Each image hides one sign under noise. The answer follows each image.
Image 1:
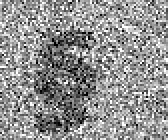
section sign
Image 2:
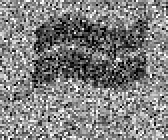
approximately sign
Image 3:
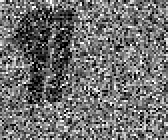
pilcrow
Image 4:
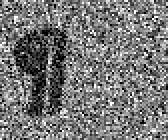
pilcrow
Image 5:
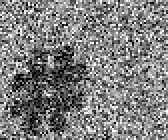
hash sign
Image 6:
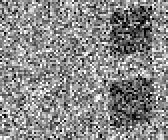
colon
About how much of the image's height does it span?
nearly all
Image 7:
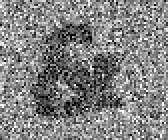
ampersand
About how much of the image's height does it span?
two thirds
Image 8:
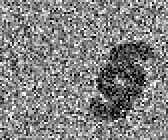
section sign
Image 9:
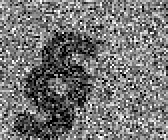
section sign
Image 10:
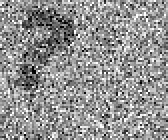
question mark
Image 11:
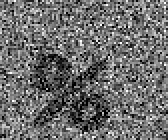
percent sign
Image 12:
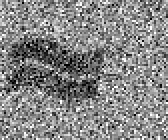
approximately sign
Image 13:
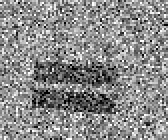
equals sign
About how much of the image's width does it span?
half
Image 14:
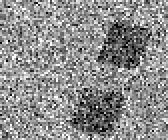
colon
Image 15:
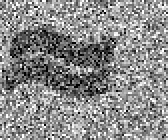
approximately sign
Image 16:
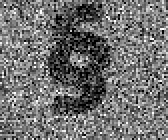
section sign
